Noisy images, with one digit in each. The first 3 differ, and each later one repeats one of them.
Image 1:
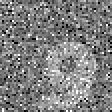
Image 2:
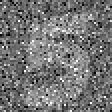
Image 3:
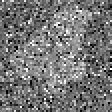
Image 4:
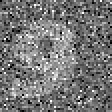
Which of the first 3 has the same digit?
1
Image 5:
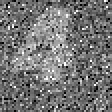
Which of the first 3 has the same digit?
3
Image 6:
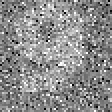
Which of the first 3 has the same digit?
1
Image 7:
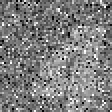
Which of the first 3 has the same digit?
3
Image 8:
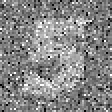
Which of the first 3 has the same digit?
2
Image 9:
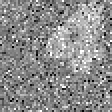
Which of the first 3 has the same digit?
3
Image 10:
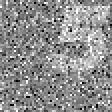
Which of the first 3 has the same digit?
2
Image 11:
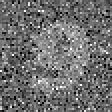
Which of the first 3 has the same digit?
1
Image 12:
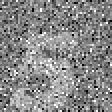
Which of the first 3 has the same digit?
2
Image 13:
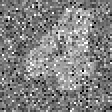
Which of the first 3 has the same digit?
3
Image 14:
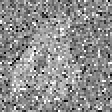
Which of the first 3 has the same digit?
3
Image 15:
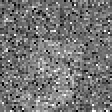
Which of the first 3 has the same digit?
2
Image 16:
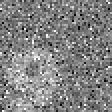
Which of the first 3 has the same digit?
1
